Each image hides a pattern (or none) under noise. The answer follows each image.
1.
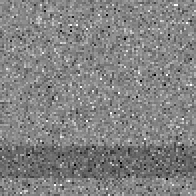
one horizontal stripe
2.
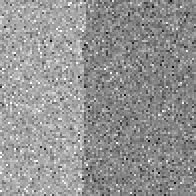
a sharp edge
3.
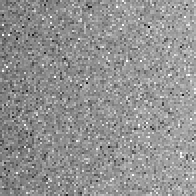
a smooth slope
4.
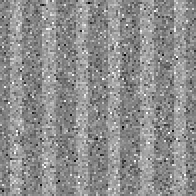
vertical stripes
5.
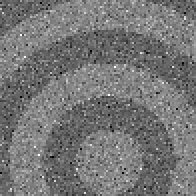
rings round one point
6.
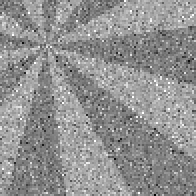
spokes from one point
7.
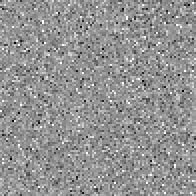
only noise
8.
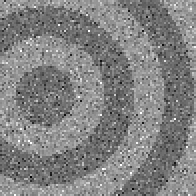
rings round one point
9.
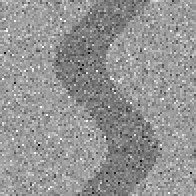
a wavy band
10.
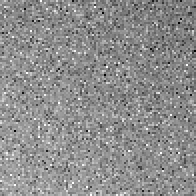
a smooth slope
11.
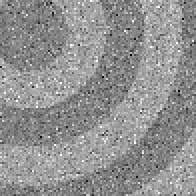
rings round one point
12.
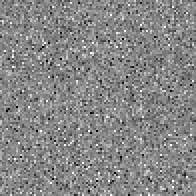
only noise
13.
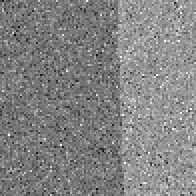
a sharp edge
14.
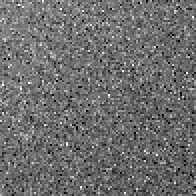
a smooth slope
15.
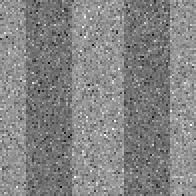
vertical stripes
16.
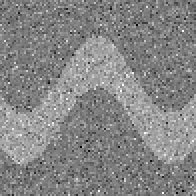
a wavy band
